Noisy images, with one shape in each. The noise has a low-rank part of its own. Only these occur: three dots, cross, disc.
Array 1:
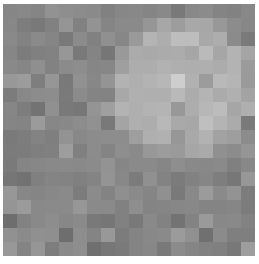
light disc
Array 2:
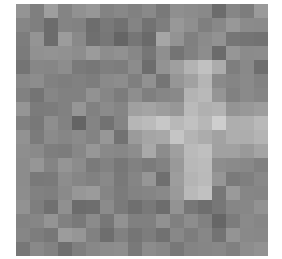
light cross
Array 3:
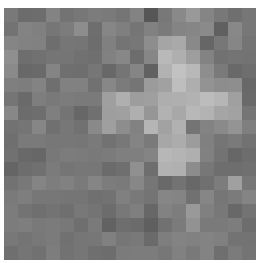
light cross
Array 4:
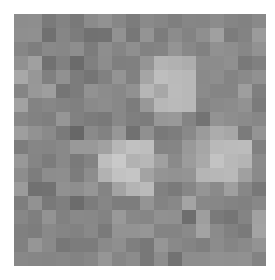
light three dots
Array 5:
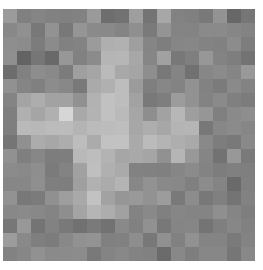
light cross
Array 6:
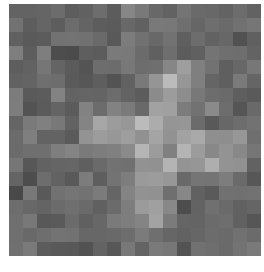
light cross
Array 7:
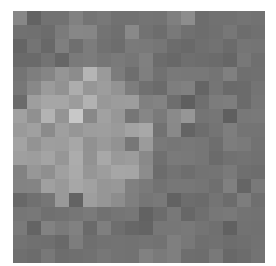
light disc
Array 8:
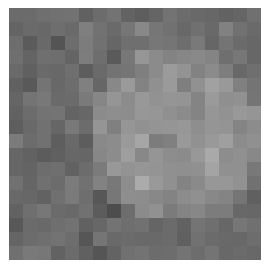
light disc
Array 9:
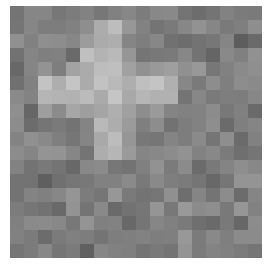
light cross
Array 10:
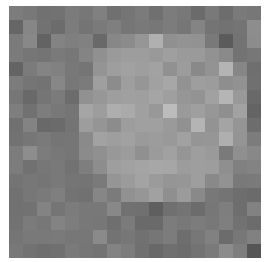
light disc
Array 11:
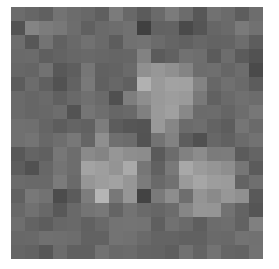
light three dots
